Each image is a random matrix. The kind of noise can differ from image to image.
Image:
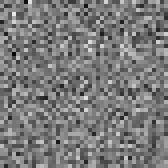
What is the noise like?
low rank plus noise
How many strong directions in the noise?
three or four
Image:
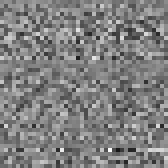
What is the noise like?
rows of uneven size
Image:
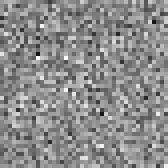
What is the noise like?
independent entries
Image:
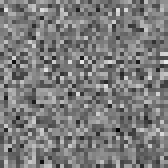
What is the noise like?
low rank plus noise
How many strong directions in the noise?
three or four
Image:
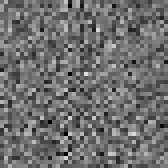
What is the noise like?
low rank plus noise
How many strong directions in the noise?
one
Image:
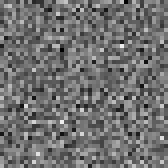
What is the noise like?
low rank plus noise
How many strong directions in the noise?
three or four
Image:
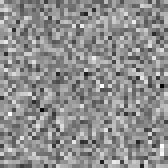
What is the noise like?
independent entries
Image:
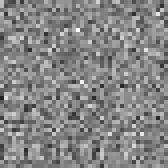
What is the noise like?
low rank plus noise
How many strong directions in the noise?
one
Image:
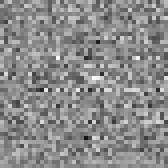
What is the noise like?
rows of uneven size
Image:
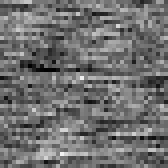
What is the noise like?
streaked along the rows
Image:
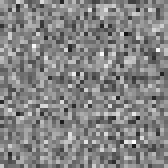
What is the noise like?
low rank plus noise
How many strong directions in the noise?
three or four
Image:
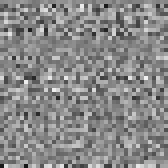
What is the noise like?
rows of uneven size
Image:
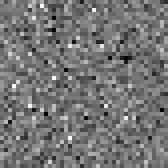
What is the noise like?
heavy tails
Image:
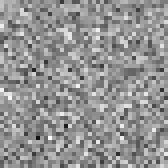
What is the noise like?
independent entries
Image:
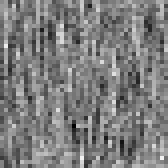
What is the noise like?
streaked along the columns
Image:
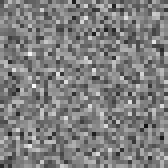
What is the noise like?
independent entries
